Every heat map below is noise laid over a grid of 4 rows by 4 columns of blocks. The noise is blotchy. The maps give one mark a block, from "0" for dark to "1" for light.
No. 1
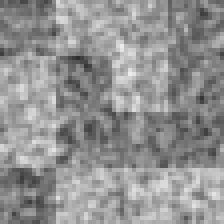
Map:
0110
1010
1000
0111
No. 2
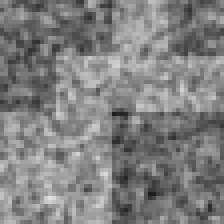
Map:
0010
0111
1100
1100
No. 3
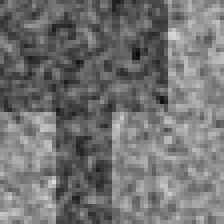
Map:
0001
0001
1011
1011
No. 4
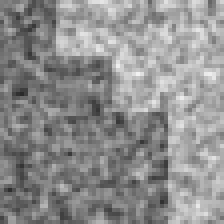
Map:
0111
0011
0001
0001
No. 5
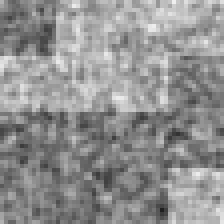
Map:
0111
1110
0000
0001
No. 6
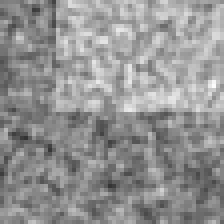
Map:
0111
0111
0000
0000
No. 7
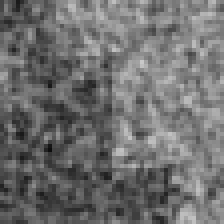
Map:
0111
0011
0011
0001
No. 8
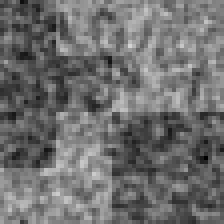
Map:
0111
0011
0100
1100
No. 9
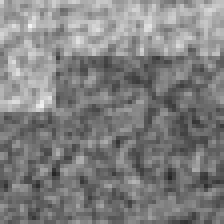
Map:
1111
1000
0000
0000
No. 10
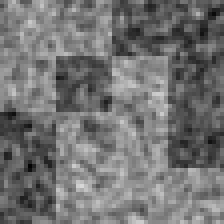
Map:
1100
1010
0110
0111
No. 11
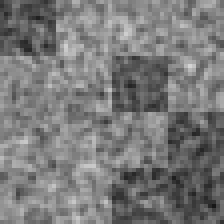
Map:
0111
1101
1110
1100
